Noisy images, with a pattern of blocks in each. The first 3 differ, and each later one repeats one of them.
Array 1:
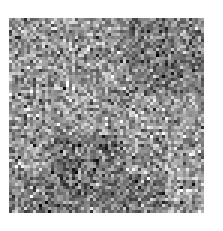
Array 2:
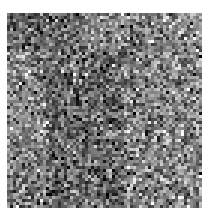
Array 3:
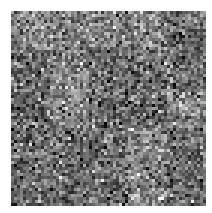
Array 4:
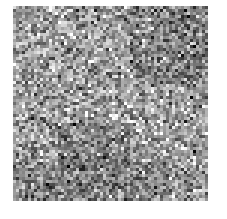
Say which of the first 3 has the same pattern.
1
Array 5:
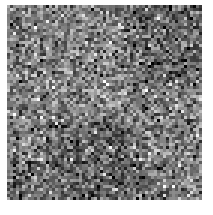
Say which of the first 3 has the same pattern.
1
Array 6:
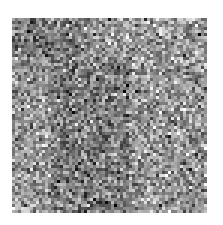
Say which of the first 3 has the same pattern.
2
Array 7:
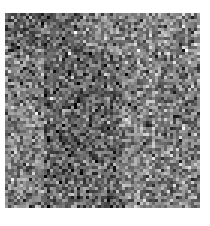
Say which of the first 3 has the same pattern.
2
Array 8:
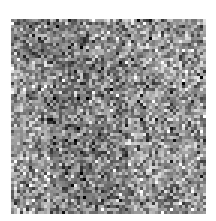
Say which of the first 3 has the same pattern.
2
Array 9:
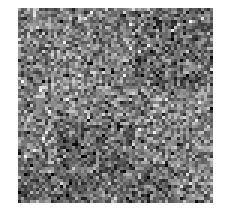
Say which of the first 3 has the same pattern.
1
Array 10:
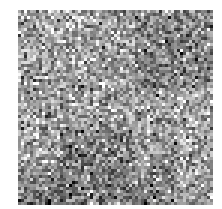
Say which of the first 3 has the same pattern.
1
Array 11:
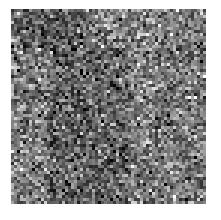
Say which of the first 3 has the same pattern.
2
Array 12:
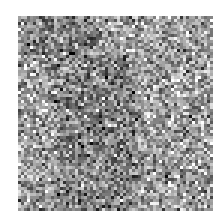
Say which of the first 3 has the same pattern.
2
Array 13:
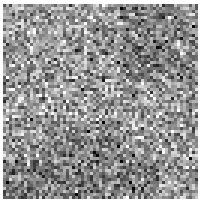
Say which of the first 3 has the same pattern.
1
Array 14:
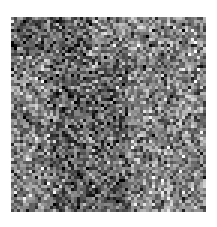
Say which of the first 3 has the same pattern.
2
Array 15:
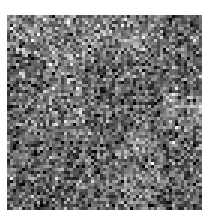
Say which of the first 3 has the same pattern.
3
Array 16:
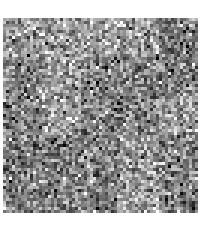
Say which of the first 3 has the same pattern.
3
